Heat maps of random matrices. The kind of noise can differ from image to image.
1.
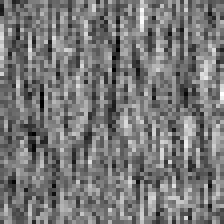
streaked along the columns
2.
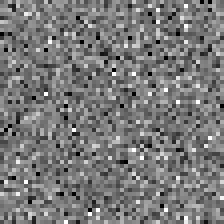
heavy tails
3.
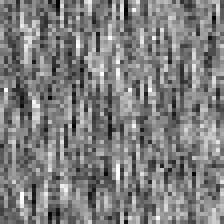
streaked along the columns
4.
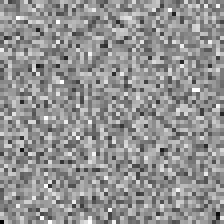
independent entries
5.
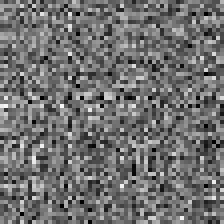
low rank plus noise
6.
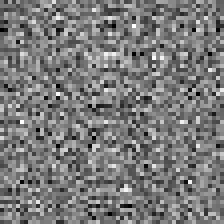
low rank plus noise
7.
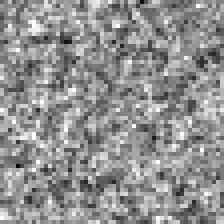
blotchy
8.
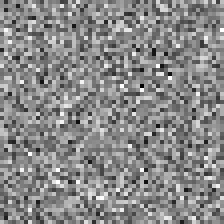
independent entries
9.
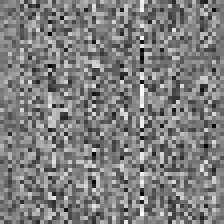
columns of uneven size
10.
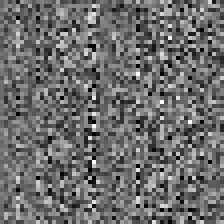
columns of uneven size
